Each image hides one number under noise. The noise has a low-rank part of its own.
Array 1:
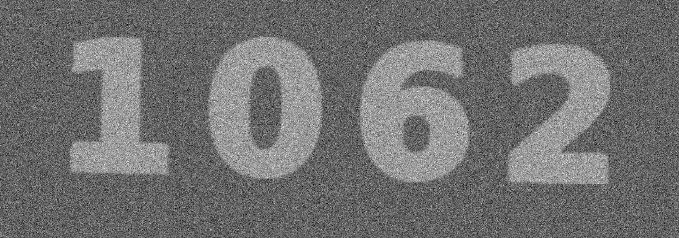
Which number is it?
1062
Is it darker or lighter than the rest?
lighter
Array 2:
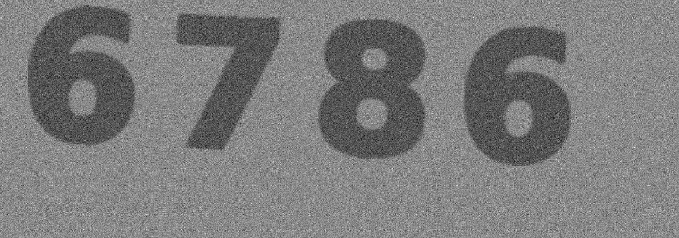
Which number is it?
6786
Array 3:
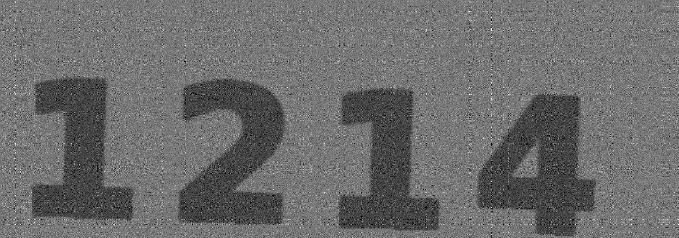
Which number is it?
1214
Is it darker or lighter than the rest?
darker
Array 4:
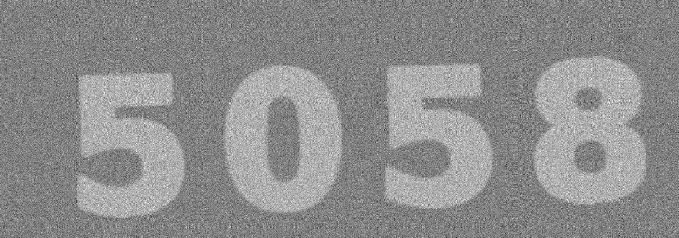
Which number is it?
5058
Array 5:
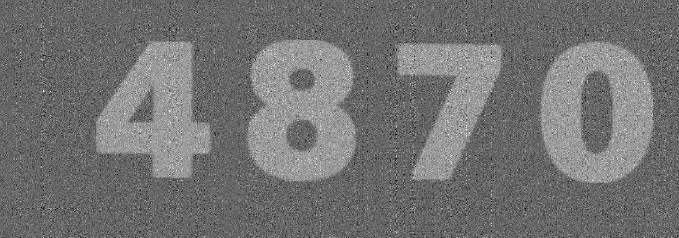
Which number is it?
4870
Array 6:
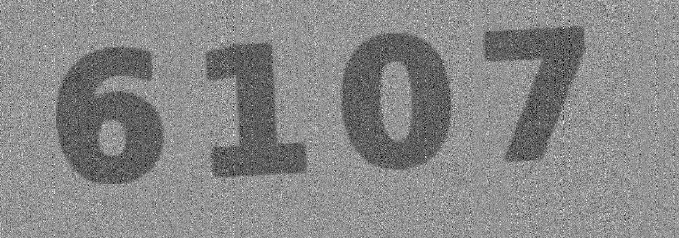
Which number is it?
6107
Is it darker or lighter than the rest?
darker
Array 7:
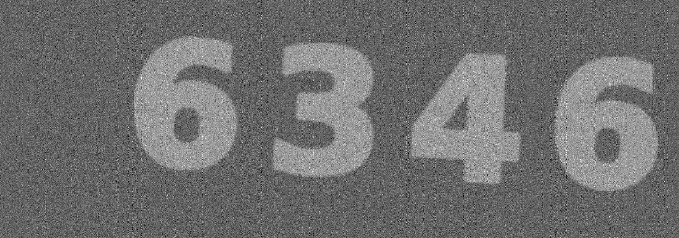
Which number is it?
6346
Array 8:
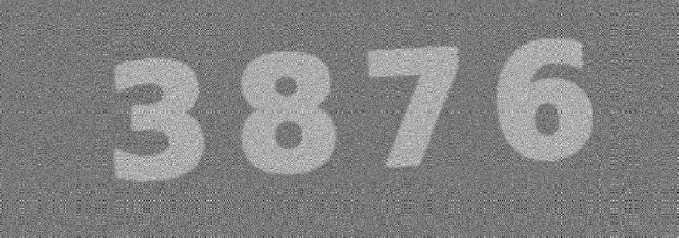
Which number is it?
3876
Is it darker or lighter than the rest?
lighter
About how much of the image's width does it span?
two thirds
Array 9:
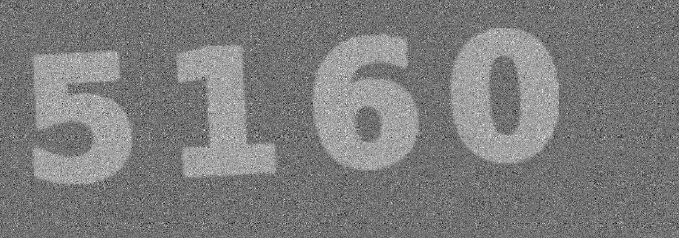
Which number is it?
5160
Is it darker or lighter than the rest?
lighter
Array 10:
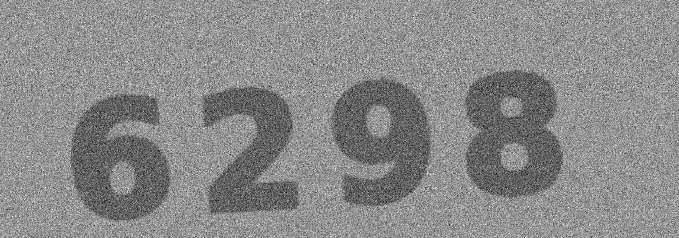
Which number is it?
6298
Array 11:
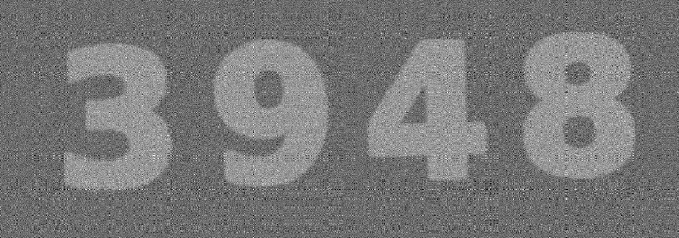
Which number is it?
3948
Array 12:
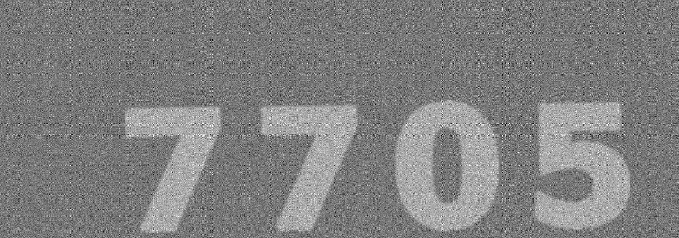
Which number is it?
7705
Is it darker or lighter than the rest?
lighter
